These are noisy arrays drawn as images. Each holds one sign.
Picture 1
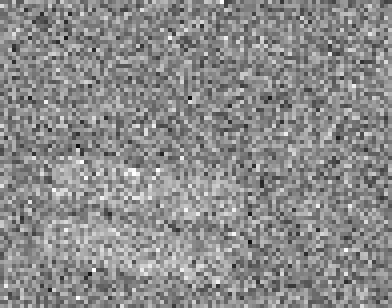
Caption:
light equals sign
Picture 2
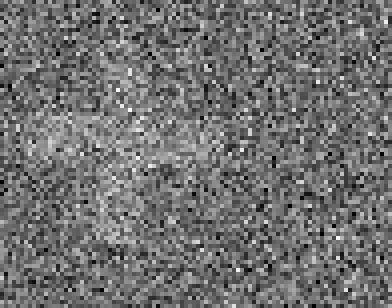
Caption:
light plus sign
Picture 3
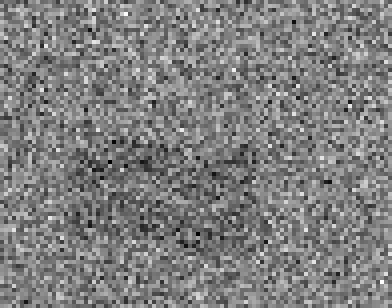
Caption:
dark approximately sign
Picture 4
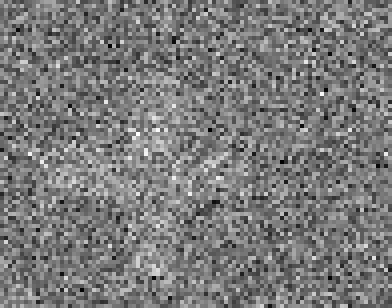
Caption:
light plus sign
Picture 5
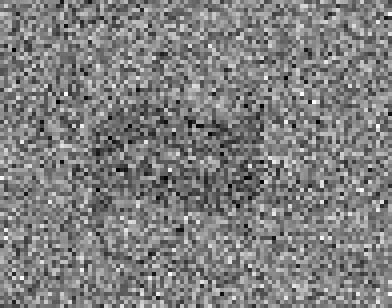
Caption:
dark approximately sign, centre
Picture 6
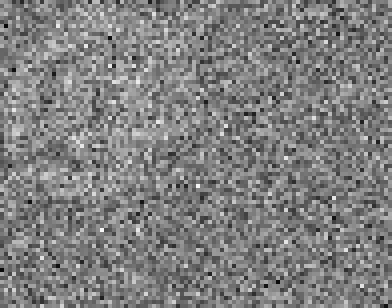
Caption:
light at sign
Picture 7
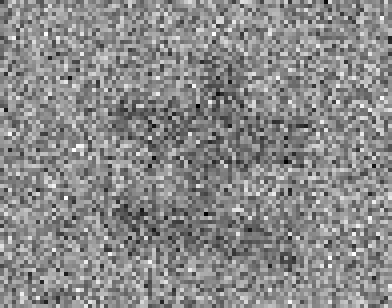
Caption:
dark plus-minus sign
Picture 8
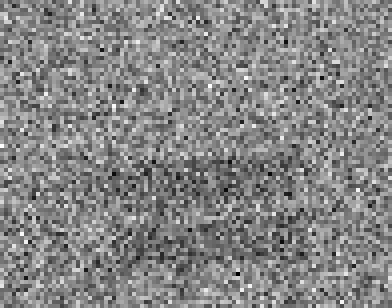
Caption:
dark equals sign
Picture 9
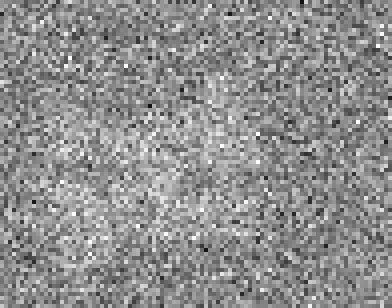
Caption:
light not-equal sign
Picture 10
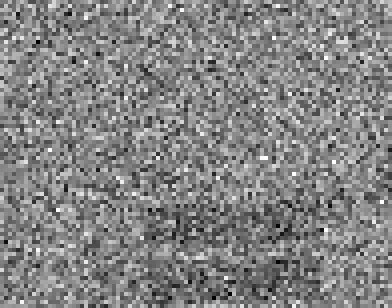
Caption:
dark equals sign
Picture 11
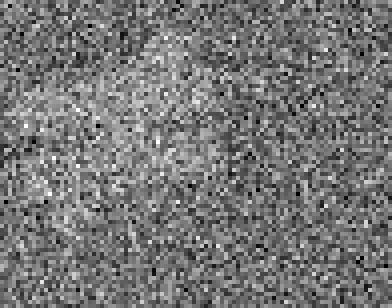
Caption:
light not-equal sign
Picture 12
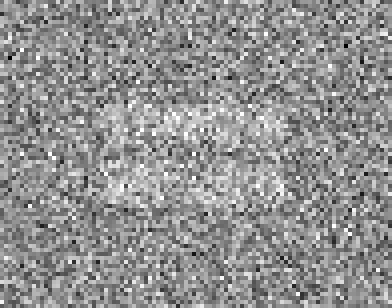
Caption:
light equals sign
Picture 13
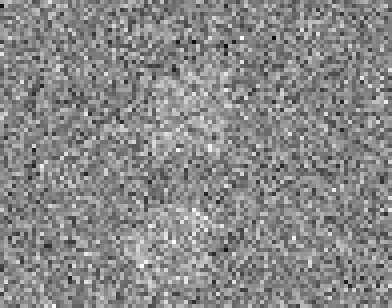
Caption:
light colon
